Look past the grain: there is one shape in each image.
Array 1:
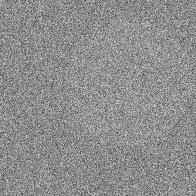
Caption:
light disc
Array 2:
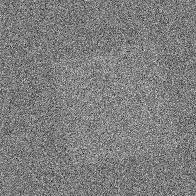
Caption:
light square
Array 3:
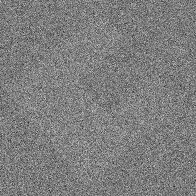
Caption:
light square with a notch
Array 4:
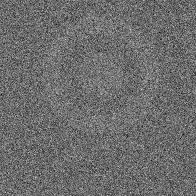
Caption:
light bullseye
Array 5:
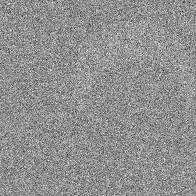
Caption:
light crescent
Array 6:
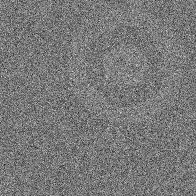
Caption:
light bullseye
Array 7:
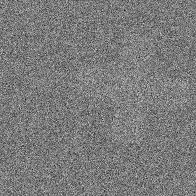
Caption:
light cross
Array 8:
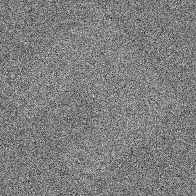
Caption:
light square with a notch
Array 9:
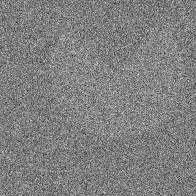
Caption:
light disc with a wedge cut out
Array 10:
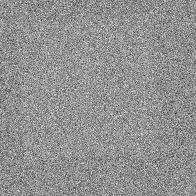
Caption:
light square
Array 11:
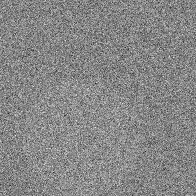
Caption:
light disc
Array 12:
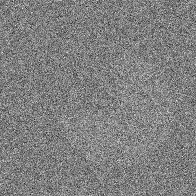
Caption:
light disc with a wedge cut out
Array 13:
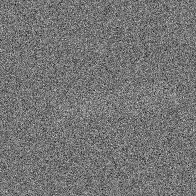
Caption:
light bar
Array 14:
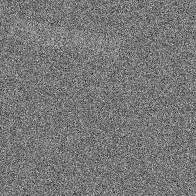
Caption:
light bar
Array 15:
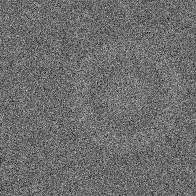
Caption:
light bullseye
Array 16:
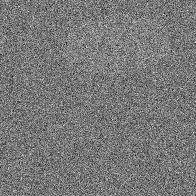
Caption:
light ellipse
